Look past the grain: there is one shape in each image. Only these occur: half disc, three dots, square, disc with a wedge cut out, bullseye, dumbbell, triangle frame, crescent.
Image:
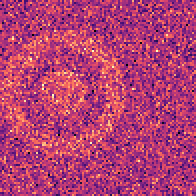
light bullseye
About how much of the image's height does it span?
two thirds
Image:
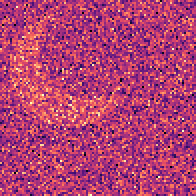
light crescent
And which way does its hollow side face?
up and right
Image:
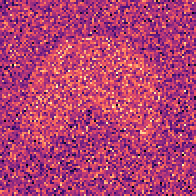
light disc with a wedge cut out
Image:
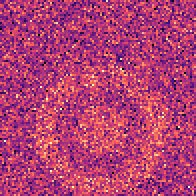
light bullseye
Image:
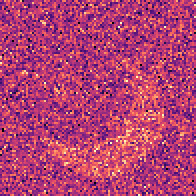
light crescent
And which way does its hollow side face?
up and left
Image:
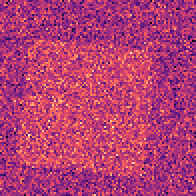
light square
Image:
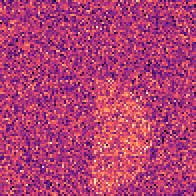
light half disc
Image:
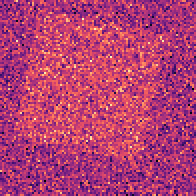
light square
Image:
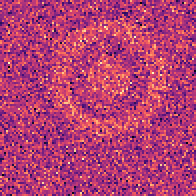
light bullseye
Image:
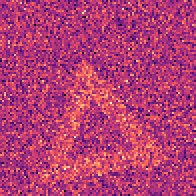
light triangle frame
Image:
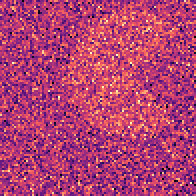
light disc with a wedge cut out
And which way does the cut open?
right
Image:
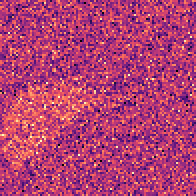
light half disc
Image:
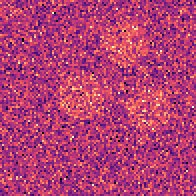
light three dots
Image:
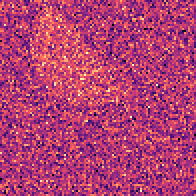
light half disc
